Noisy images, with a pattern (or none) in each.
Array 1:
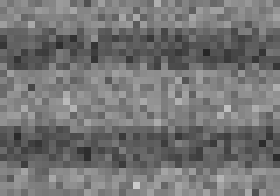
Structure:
horizontal stripes
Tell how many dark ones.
2
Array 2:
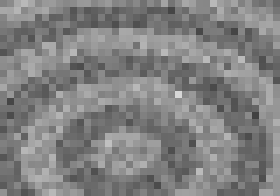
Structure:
rings round one point
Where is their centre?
bottom middle
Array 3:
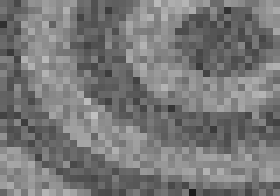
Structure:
rings round one point
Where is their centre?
top right
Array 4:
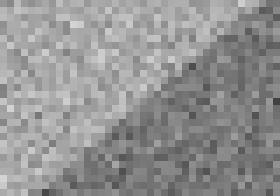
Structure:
a sharp edge
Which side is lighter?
top left
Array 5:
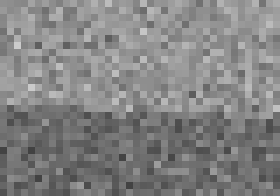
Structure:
a sharp edge
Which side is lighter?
top
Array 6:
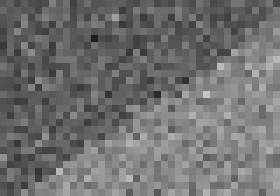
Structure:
a sharp edge
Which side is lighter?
bottom right
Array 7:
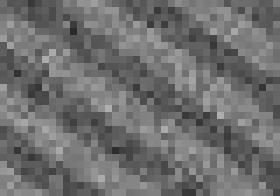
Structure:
diagonal stripes
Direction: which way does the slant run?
top left to bottom right
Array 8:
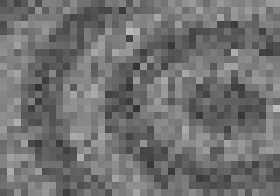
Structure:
rings round one point
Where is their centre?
middle right
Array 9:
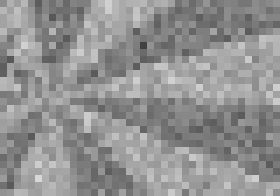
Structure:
spokes from one point
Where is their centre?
middle left
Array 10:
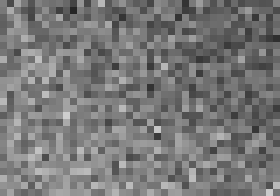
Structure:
a smooth slope
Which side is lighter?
bottom left
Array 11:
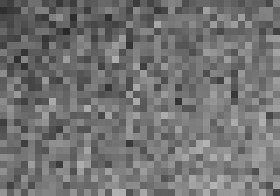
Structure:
a smooth slope
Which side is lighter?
bottom right
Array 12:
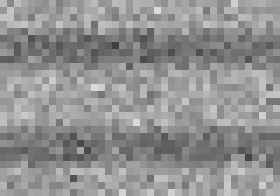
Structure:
horizontal stripes
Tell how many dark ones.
2
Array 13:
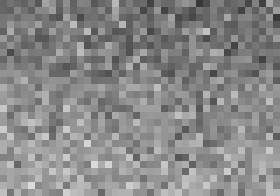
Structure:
a smooth slope
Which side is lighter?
bottom
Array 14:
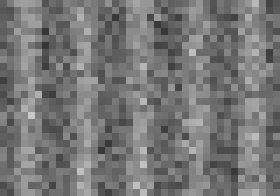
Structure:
vertical stripes
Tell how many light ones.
5
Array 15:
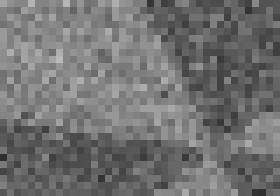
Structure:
spokes from one point
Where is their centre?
bottom right
